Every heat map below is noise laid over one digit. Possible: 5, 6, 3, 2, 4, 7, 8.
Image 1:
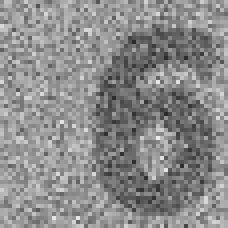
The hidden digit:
6
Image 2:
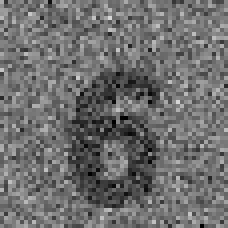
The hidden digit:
6
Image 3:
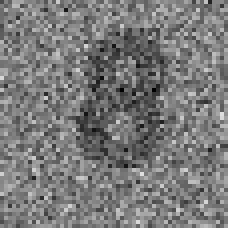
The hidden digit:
8
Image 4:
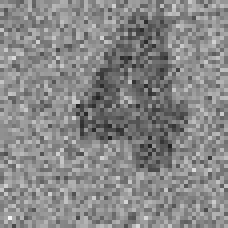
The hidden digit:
4
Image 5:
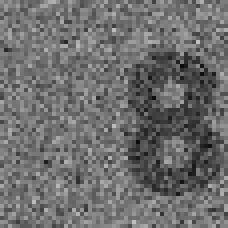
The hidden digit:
8
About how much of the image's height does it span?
two thirds
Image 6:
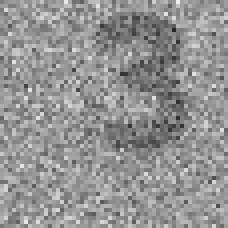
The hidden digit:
3
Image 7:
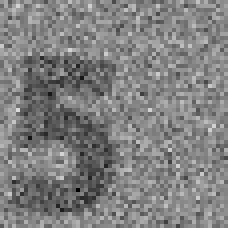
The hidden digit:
5
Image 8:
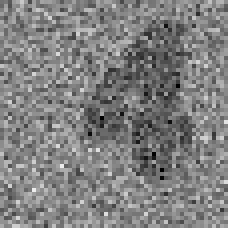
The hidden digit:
4
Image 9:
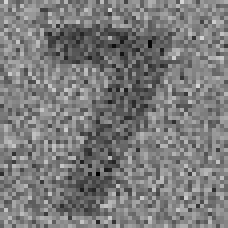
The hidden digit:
7
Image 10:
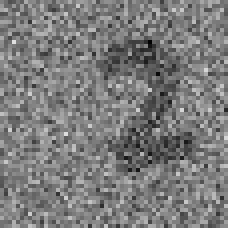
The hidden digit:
2
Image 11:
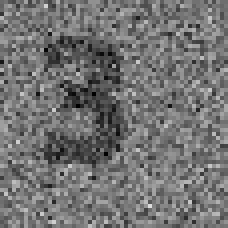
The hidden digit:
3
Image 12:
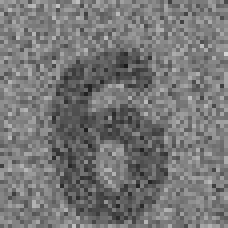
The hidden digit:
6
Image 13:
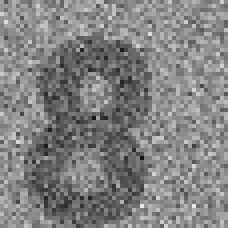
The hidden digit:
8
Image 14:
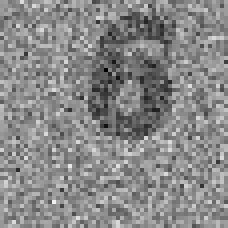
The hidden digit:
6
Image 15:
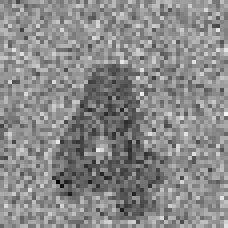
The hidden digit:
4
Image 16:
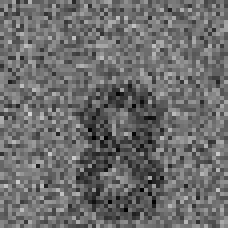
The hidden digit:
8
